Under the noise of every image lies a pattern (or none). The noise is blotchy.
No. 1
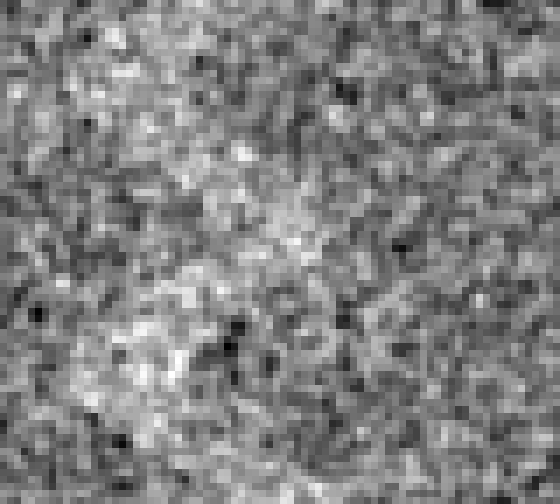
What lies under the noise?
a wavy band
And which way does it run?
top to bottom
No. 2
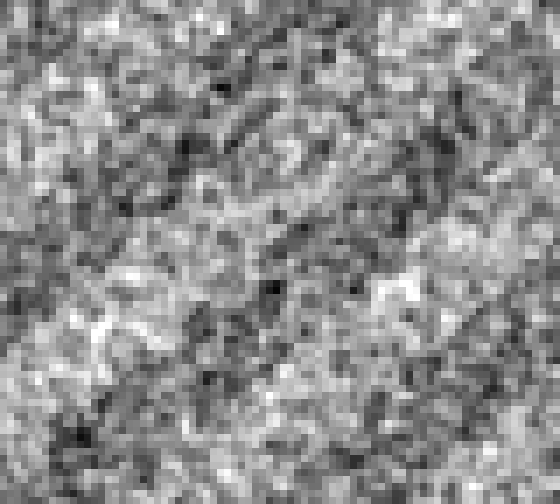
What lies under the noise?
diagonal stripes
